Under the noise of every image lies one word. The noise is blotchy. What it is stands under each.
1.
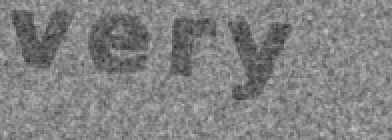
very
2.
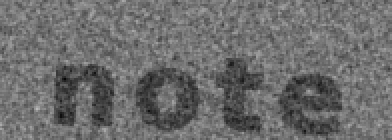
note
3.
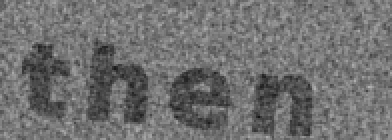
then
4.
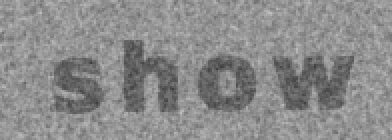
show
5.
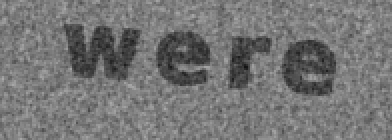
were
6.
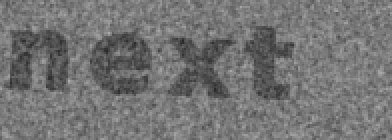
next
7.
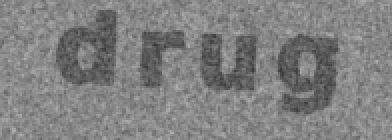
drug
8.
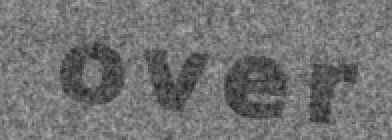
over
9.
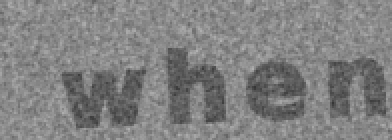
when
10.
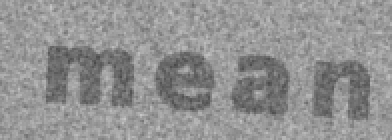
mean
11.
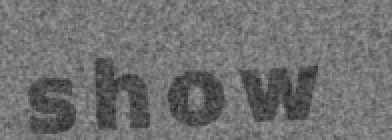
show
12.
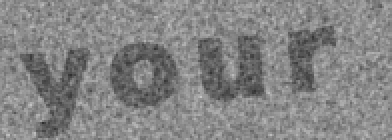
your
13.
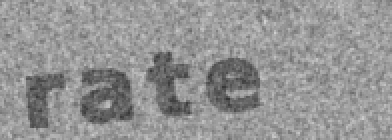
rate
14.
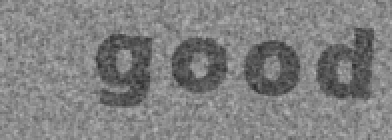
good
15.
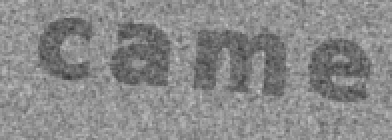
came
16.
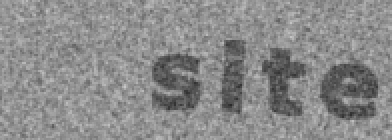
site
